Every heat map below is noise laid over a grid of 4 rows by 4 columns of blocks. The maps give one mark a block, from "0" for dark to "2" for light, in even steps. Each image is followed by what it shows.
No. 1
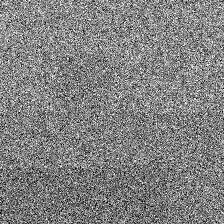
2222
2122
1111
0001
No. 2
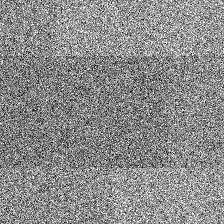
1222
0001
0001
1122
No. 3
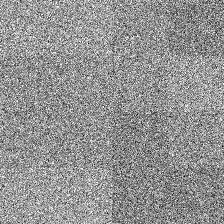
2210
1112
1101
2200
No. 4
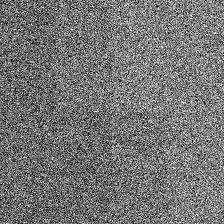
0122
0122
0012
0012
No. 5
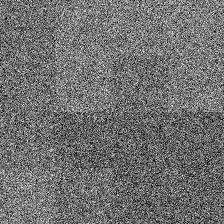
1222
1212
1000
2100
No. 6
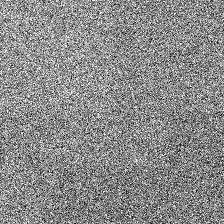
2211
2211
1110
1000
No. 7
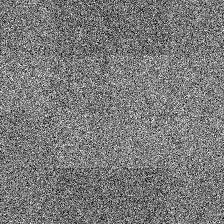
1001
2122
1222
1001
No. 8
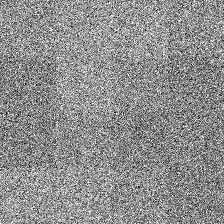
1221
0210
0100
2210
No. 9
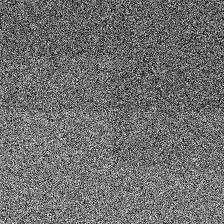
0000
1100
2211
2222
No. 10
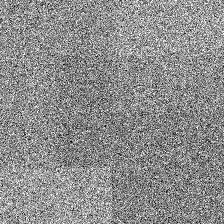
1122
1011
1000
2200
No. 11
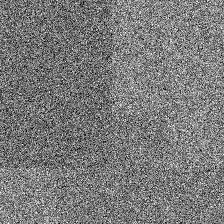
0022
0022
0012
2111
